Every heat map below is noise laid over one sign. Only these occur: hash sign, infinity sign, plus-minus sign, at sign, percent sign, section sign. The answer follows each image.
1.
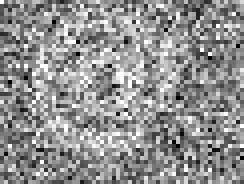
at sign
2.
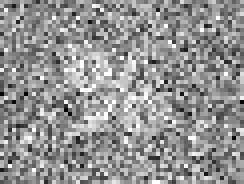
percent sign
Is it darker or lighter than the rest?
lighter
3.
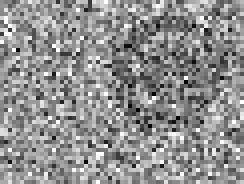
at sign
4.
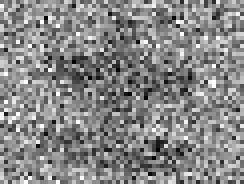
plus-minus sign
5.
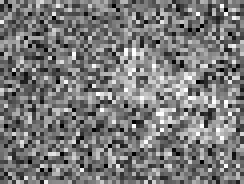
percent sign
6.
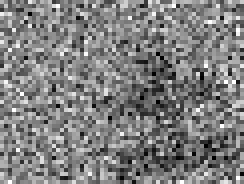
plus-minus sign
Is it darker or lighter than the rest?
darker
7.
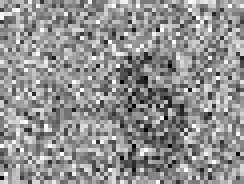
section sign
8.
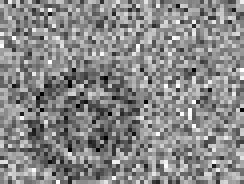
at sign
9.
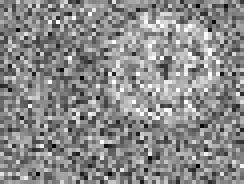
at sign
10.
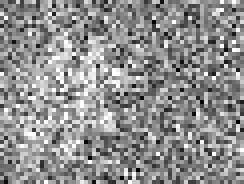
hash sign
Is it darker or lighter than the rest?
lighter
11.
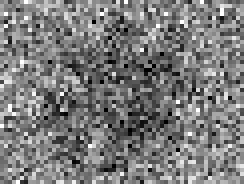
hash sign
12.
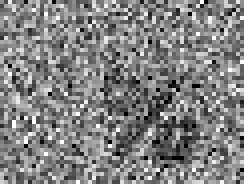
percent sign
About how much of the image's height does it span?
half
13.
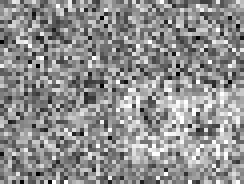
infinity sign
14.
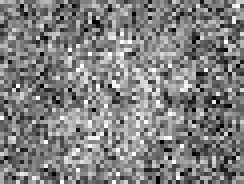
hash sign
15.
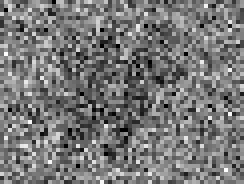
hash sign
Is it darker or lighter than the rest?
darker
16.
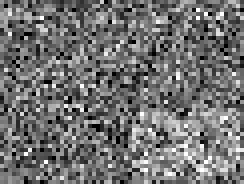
infinity sign
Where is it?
bottom right
